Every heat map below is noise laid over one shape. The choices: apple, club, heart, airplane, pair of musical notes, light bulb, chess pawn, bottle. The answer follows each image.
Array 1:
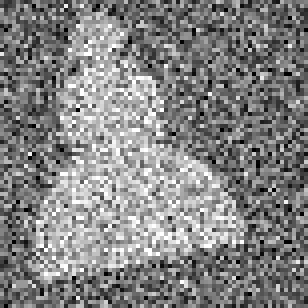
light chess pawn
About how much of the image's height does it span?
nearly all
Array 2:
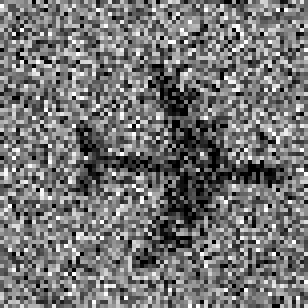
dark airplane
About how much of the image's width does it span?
two thirds
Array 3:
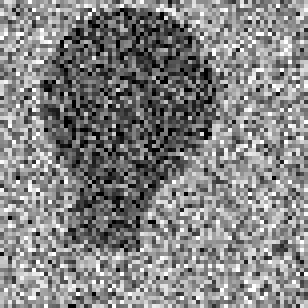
dark light bulb
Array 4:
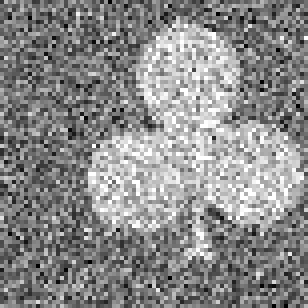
light club
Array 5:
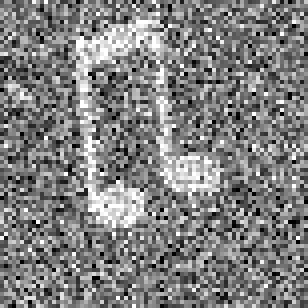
light pair of musical notes
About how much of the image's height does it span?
two thirds
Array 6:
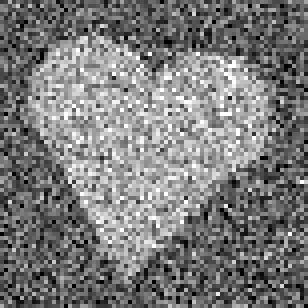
light heart
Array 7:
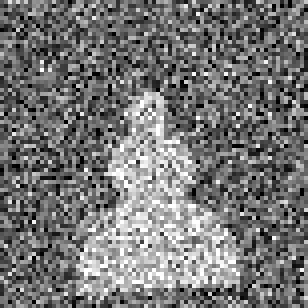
light chess pawn
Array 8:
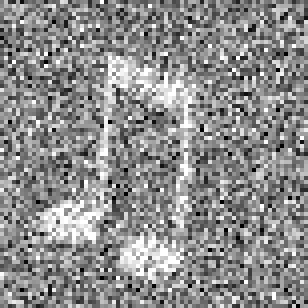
light pair of musical notes
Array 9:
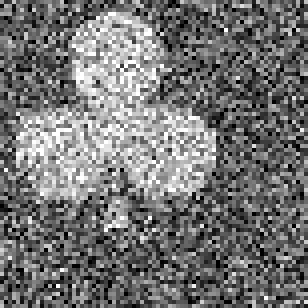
light club
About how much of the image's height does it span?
two thirds
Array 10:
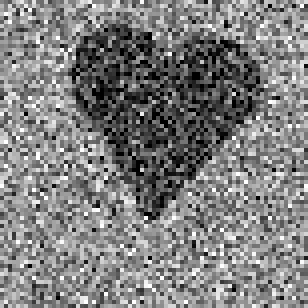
dark heart
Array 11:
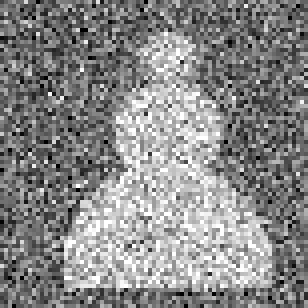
light chess pawn
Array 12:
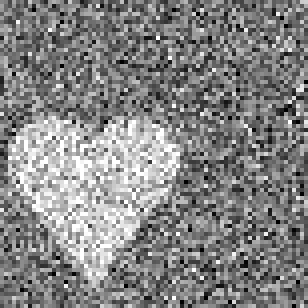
light heart
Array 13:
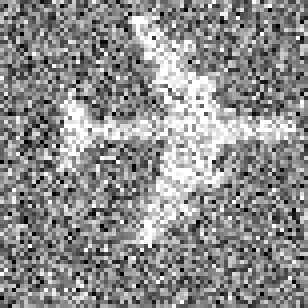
light airplane
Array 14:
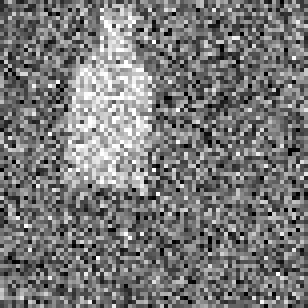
light bottle
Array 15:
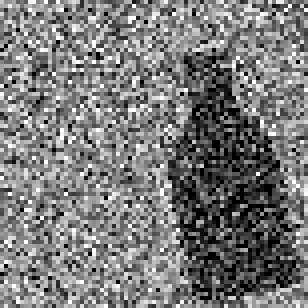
dark bottle
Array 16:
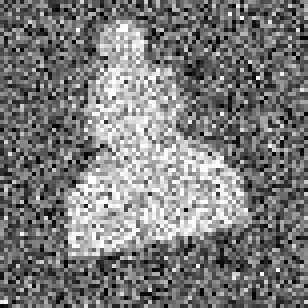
light chess pawn
